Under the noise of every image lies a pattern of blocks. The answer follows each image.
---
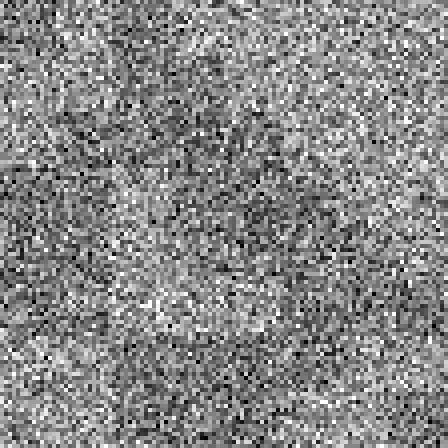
mirrored about the diagonal from the bottom left
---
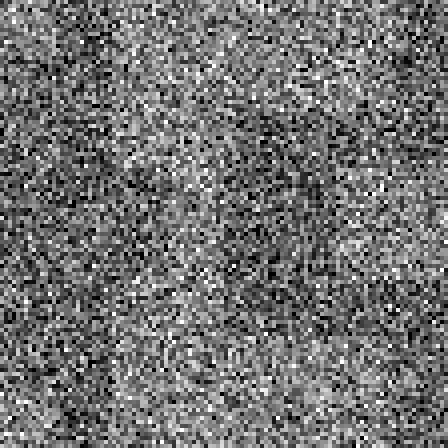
top and bottom mirror each other
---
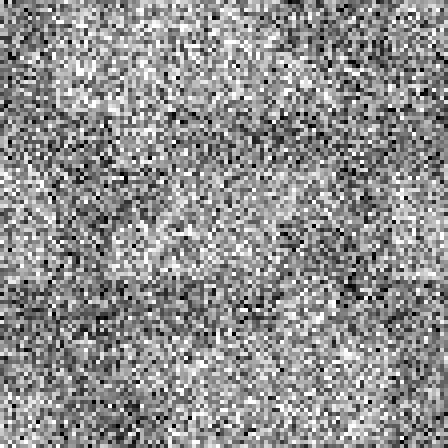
the same after a half turn
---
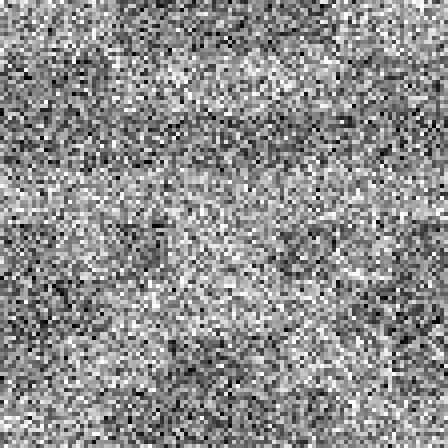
left and right mirror each other
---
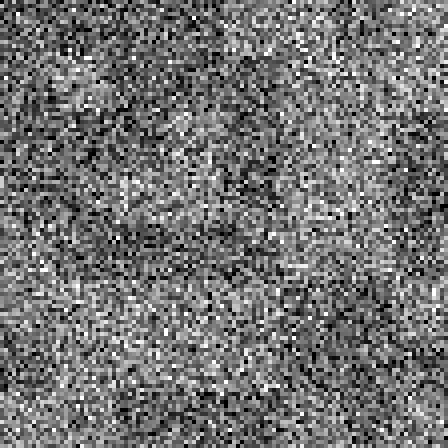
mirrored about the diagonal from the top left
